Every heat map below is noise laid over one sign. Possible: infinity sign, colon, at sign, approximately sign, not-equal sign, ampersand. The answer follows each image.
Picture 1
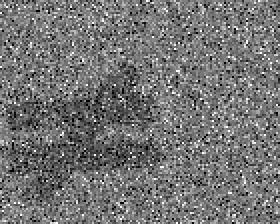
dark not-equal sign
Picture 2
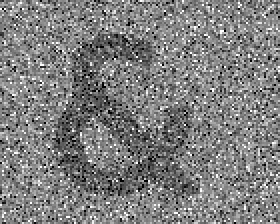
dark ampersand
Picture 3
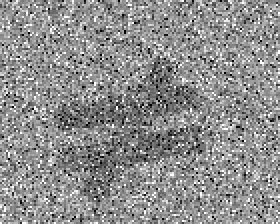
dark not-equal sign
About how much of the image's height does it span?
two thirds
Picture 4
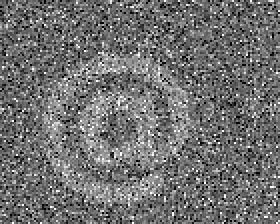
light at sign
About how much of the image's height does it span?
two thirds
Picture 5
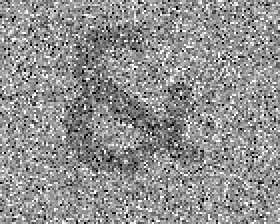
dark ampersand
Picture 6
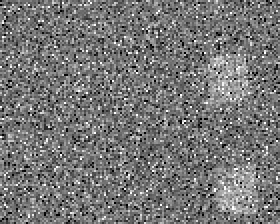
light colon
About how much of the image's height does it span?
two thirds
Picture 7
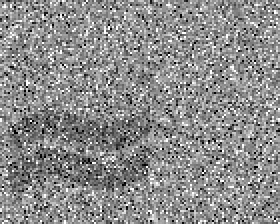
dark approximately sign
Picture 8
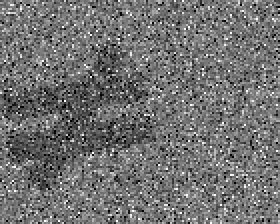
dark not-equal sign
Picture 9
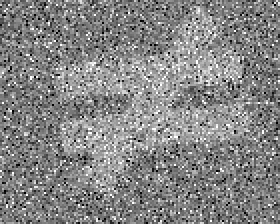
light not-equal sign
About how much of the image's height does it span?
nearly all
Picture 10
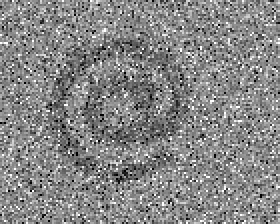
dark at sign
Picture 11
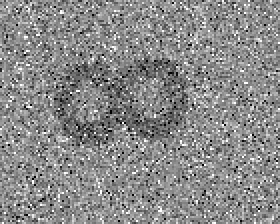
dark infinity sign
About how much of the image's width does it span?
half
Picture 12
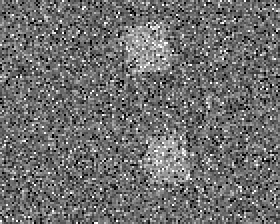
light colon
